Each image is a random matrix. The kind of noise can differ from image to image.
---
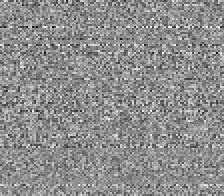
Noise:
rows of uneven size
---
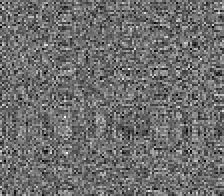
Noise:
low rank plus noise
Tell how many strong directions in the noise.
one
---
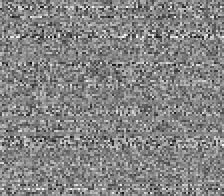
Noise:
rows of uneven size
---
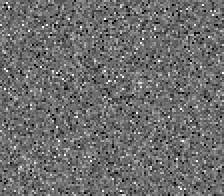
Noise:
heavy tails
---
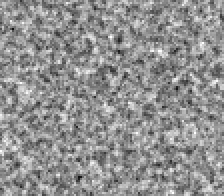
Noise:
blotchy
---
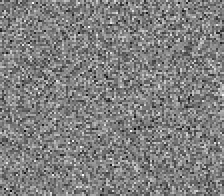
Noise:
independent entries
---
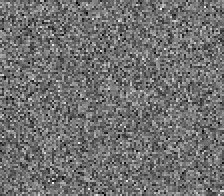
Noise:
independent entries
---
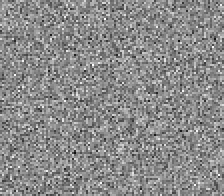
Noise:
independent entries
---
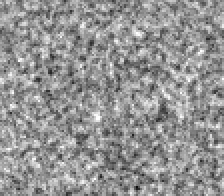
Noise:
blotchy
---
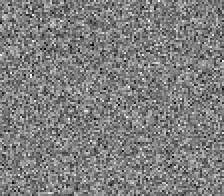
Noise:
independent entries
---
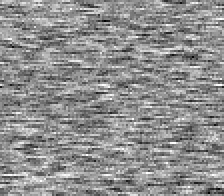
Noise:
streaked along the rows
